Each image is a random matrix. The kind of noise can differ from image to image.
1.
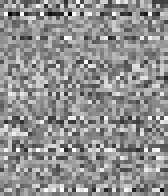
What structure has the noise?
rows of uneven size
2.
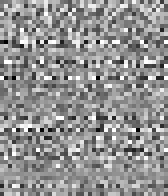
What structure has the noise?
rows of uneven size
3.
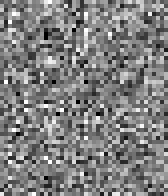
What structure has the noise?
low rank plus noise
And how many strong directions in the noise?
five to eight
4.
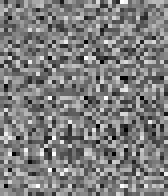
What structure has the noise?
low rank plus noise
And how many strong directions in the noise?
two
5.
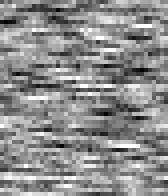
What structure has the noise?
streaked along the rows
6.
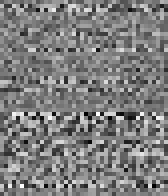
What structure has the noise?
rows of uneven size
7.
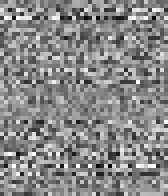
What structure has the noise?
rows of uneven size
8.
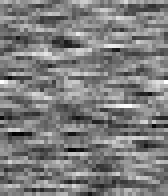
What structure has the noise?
streaked along the rows
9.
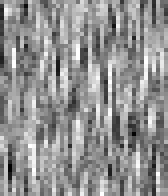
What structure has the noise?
streaked along the columns
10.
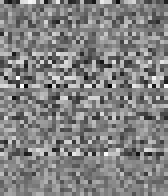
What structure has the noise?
rows of uneven size
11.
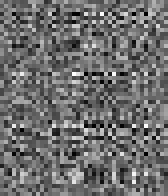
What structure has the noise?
low rank plus noise
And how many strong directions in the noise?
one
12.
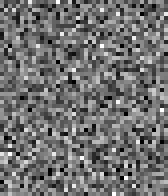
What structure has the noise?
independent entries
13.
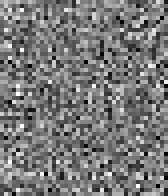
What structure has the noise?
low rank plus noise
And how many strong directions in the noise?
five to eight
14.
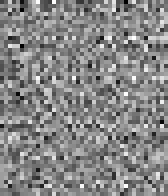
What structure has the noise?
low rank plus noise
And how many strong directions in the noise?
three or four
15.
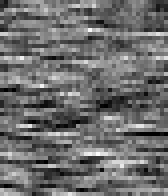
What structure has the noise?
streaked along the rows
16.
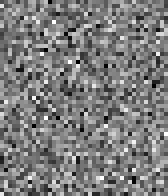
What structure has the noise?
independent entries
